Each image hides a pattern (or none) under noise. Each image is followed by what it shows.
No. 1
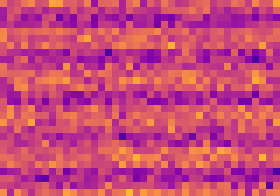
horizontal stripes
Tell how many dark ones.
5
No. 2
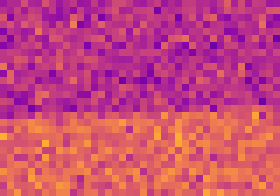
a sharp edge
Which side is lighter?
bottom
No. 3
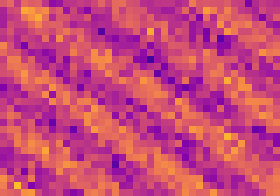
diagonal stripes
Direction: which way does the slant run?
top left to bottom right
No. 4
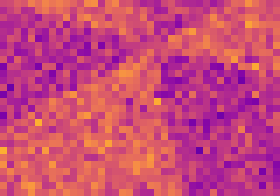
spokes from one point
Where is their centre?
top middle
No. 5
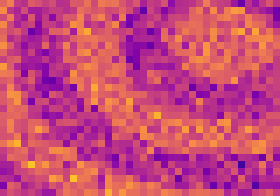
rings round one point
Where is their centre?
top right
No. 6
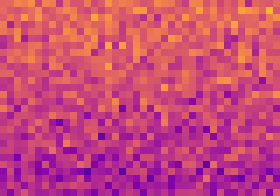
a smooth slope
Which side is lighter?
top
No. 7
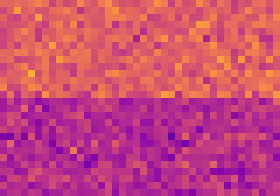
a sharp edge
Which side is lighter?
top
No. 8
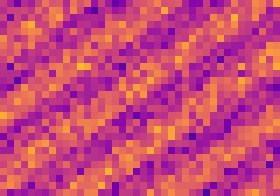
diagonal stripes
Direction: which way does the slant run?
bottom left to top right
